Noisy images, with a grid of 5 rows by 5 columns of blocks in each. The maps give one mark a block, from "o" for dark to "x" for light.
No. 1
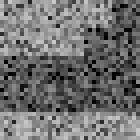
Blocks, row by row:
xxxxo
xxxoo
ooooo
ooooo
xxxxx
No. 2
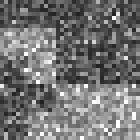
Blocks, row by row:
ooooo
xxooo
oxooo
ooxxx
oxxxx
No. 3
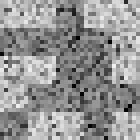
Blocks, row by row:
xxoxx
oooox
xxoox
xoooo
oxxox
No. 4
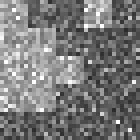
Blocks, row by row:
xooxo
xxooo
xxxoo
xxooo
ooooo
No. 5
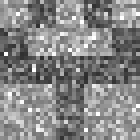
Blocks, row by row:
xoxox
oxxxo
ooooo
xxoxx
xxoxx
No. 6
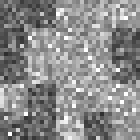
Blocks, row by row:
ooxxx
oxxxo
oxxxo
xoxxx
ooxox
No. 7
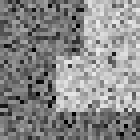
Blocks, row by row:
oooxx
oooxx
ooxxx
ooxxx
ooooo
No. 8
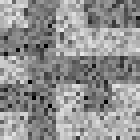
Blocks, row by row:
xoxoo
ooxxx
xoooo
ooxox
xoxxx
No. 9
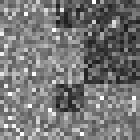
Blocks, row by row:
xxooo
xxxoo
xxxoo
xxoxx
xxxxx
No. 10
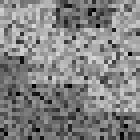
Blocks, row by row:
xxoox
xxxxx
oxxxx
oooxx
ooooo
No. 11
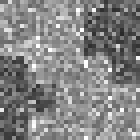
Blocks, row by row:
xxxoo
xxxoo
oxxxo
ooxxx
oxxxx
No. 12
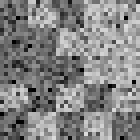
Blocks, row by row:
oxoxx
ooxxx
oooxx
xoxox
oxoxo
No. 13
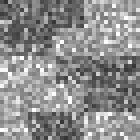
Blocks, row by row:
oooxx
ooxxx
xxooo
xxxoo
xooxx
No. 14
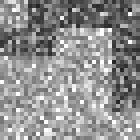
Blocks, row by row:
xoooo
ooxxo
xxxxo
xxxxo
xxxxx
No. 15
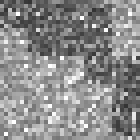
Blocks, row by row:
oooox
xooox
xxxoo
xxxxo
xxxxo
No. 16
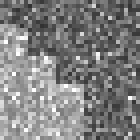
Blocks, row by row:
ooooo
xoooo
xxooo
xxxoo
xxxoo
